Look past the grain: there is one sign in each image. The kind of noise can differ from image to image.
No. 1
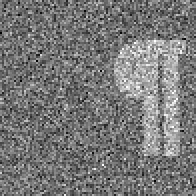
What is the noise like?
independent entries
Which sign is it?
pilcrow
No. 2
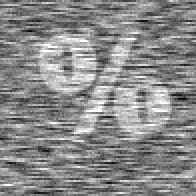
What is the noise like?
streaked along the rows
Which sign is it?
percent sign
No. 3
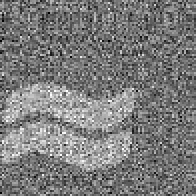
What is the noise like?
low rank plus noise
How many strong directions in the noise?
three or four
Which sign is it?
approximately sign
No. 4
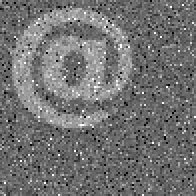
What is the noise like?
heavy tails
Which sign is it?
at sign
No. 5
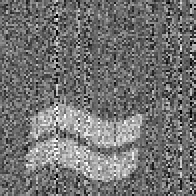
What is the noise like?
columns of uneven size
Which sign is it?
approximately sign
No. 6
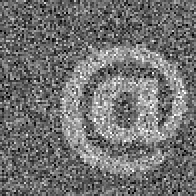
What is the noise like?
independent entries
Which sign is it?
at sign
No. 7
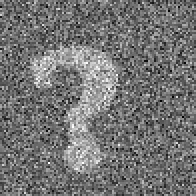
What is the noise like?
independent entries
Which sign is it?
question mark
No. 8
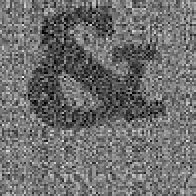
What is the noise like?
low rank plus noise
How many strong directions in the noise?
three or four
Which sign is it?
ampersand
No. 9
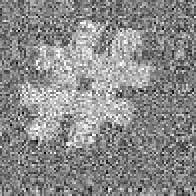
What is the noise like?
low rank plus noise
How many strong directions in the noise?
five to eight
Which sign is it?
hash sign
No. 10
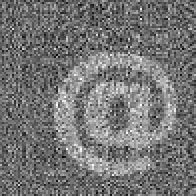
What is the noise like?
low rank plus noise
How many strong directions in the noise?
three or four
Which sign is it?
at sign
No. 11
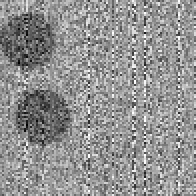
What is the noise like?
columns of uneven size
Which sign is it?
colon
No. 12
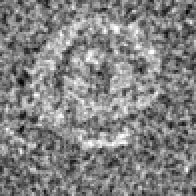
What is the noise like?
blotchy
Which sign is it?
at sign
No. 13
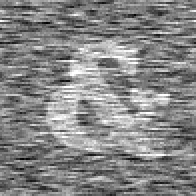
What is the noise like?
streaked along the rows
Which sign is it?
ampersand
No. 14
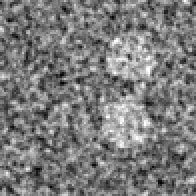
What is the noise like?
blotchy
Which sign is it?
colon
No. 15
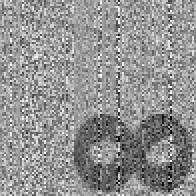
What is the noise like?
columns of uneven size
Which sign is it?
infinity sign
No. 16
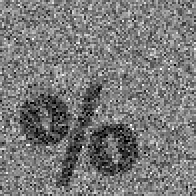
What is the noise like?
independent entries
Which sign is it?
percent sign
